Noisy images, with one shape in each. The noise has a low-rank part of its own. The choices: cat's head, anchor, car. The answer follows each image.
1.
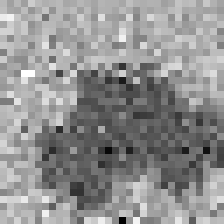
car
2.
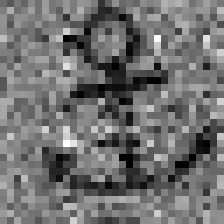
anchor
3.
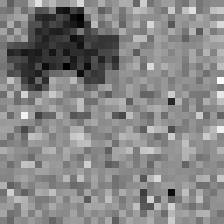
car
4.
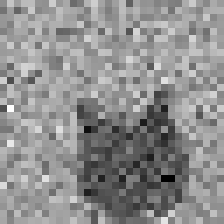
cat's head
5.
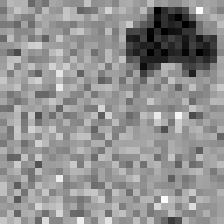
car
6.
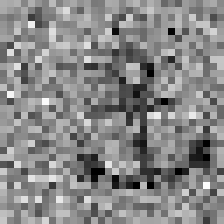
anchor
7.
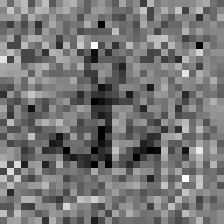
anchor
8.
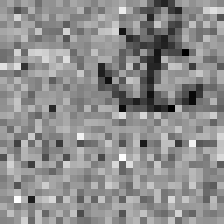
anchor
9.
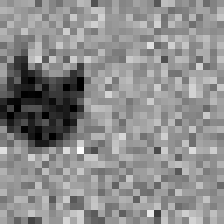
cat's head
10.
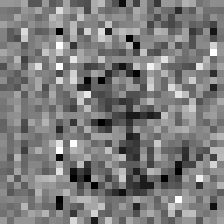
anchor
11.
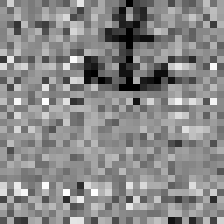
anchor
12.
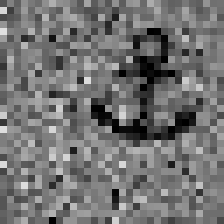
anchor
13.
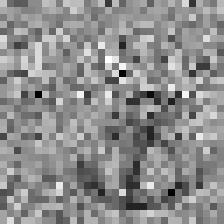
anchor
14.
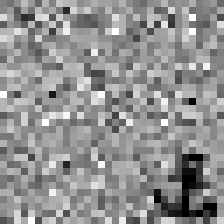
anchor
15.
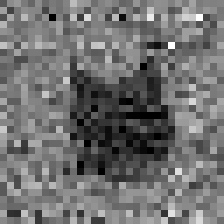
cat's head
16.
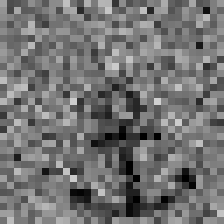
anchor
